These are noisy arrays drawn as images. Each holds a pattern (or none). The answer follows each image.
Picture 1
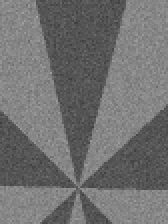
spokes from one point
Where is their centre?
bottom middle
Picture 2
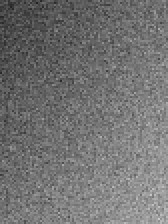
a smooth slope
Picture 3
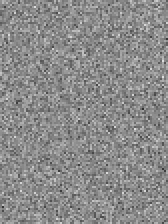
only noise
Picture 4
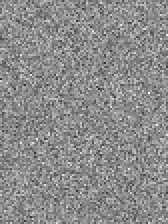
only noise
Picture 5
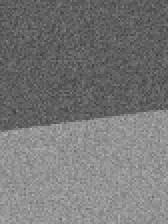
a sharp edge
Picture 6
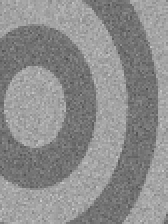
rings round one point
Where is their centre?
middle left
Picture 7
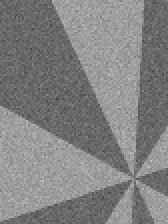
spokes from one point
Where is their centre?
bottom right
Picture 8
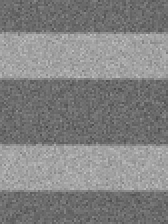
horizontal stripes
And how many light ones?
2
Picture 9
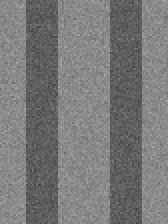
vertical stripes
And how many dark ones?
2
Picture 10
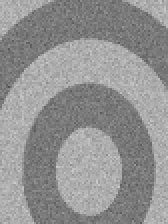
rings round one point
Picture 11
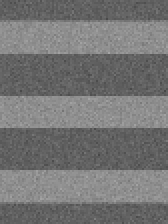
horizontal stripes
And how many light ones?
3
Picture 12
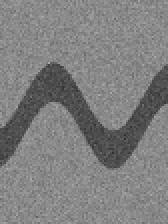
a wavy band
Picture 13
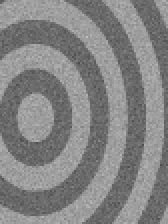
rings round one point
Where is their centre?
middle left
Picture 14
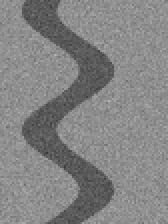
a wavy band
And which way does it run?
top to bottom
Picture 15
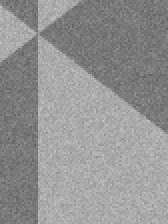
spokes from one point
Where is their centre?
top left
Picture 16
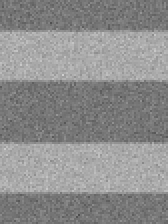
horizontal stripes
